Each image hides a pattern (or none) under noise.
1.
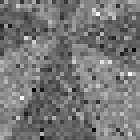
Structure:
spokes from one point
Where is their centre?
top middle
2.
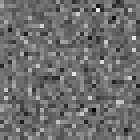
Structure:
only noise
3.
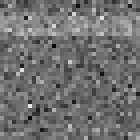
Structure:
one horizontal stripe
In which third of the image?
top
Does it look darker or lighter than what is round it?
lighter
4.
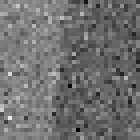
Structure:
a sharp edge
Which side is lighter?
left
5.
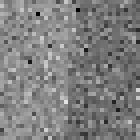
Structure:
a sharp edge
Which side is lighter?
left
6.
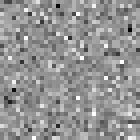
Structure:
only noise
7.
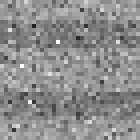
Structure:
horizontal stripes
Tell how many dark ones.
2
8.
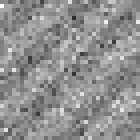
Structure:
diagonal stripes
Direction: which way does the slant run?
bottom left to top right
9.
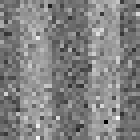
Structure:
vertical stripes
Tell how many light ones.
2
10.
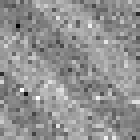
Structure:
diagonal stripes
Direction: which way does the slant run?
top left to bottom right
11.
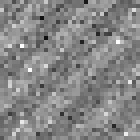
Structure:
diagonal stripes
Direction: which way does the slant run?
bottom left to top right
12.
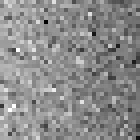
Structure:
a smooth slope
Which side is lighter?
left
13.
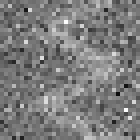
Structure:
a wavy band
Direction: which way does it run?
top to bottom
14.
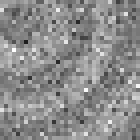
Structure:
rings round one point
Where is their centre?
top left
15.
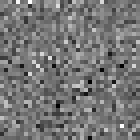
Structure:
only noise
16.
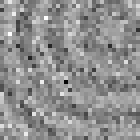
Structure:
rings round one point
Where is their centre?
top right
